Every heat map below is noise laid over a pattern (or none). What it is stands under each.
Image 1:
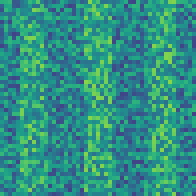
vertical stripes
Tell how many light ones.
3
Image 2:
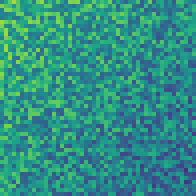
a smooth slope
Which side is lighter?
top left
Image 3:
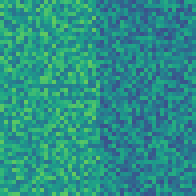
a sharp edge
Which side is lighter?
left
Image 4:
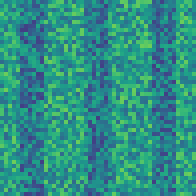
vertical stripes
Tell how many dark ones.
3
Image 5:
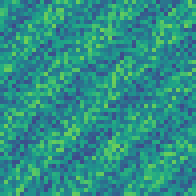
diagonal stripes
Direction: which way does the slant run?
bottom left to top right
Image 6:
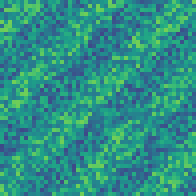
diagonal stripes
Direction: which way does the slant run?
bottom left to top right
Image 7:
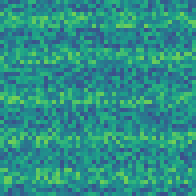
horizontal stripes
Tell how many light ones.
5
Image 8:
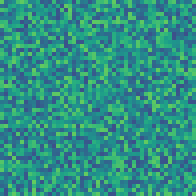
only noise
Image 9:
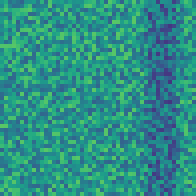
one vertical stripe
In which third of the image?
right
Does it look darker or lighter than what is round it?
darker
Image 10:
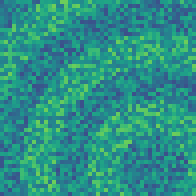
rings round one point
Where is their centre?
bottom right
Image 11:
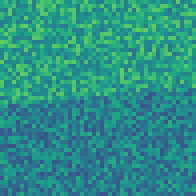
a sharp edge
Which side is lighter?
top
